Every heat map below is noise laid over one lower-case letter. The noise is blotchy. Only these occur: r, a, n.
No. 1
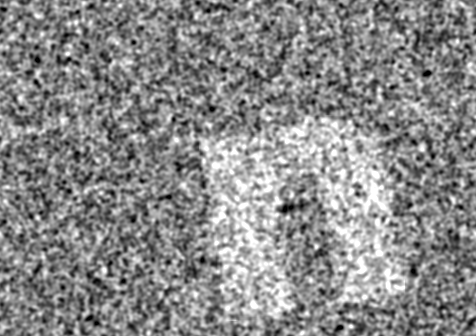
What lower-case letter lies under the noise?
n
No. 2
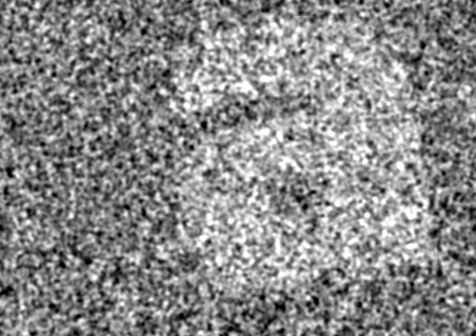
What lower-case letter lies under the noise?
a
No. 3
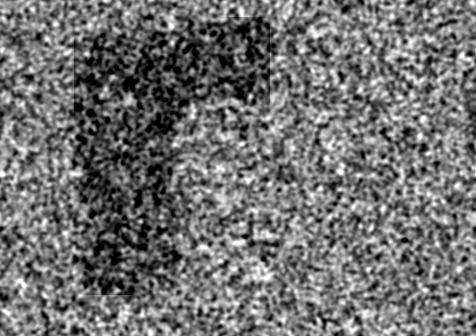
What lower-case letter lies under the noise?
r
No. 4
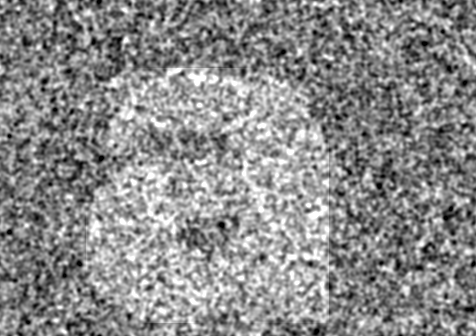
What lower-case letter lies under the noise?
a
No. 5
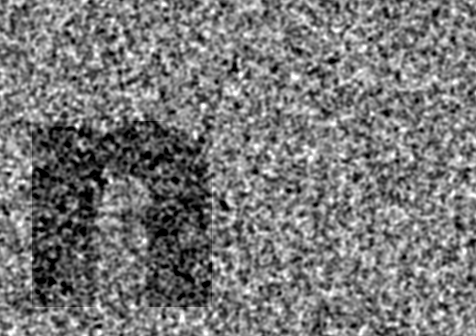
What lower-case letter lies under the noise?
n
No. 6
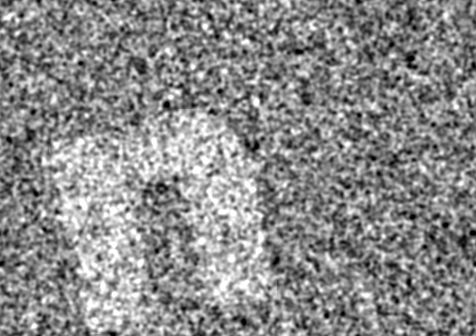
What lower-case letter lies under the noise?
n
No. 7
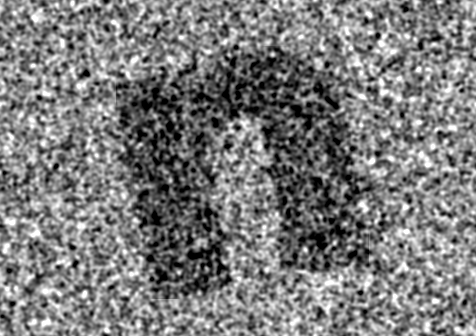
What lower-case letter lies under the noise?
n
